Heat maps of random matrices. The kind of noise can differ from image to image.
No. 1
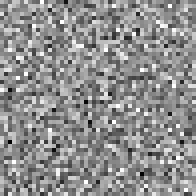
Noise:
independent entries
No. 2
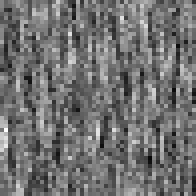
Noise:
streaked along the columns
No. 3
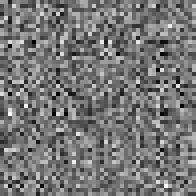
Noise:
low rank plus noise
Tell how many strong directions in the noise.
three or four
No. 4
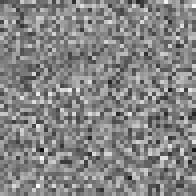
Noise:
low rank plus noise
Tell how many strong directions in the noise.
five to eight
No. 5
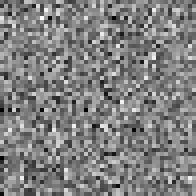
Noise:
low rank plus noise
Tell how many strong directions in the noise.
five to eight
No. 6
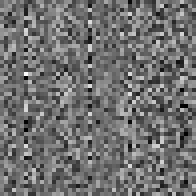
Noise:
columns of uneven size
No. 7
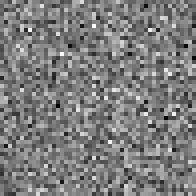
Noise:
independent entries
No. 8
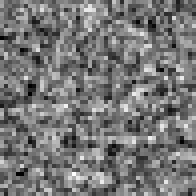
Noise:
blotchy
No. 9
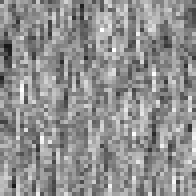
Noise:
streaked along the columns
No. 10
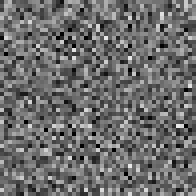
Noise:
low rank plus noise
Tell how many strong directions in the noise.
three or four
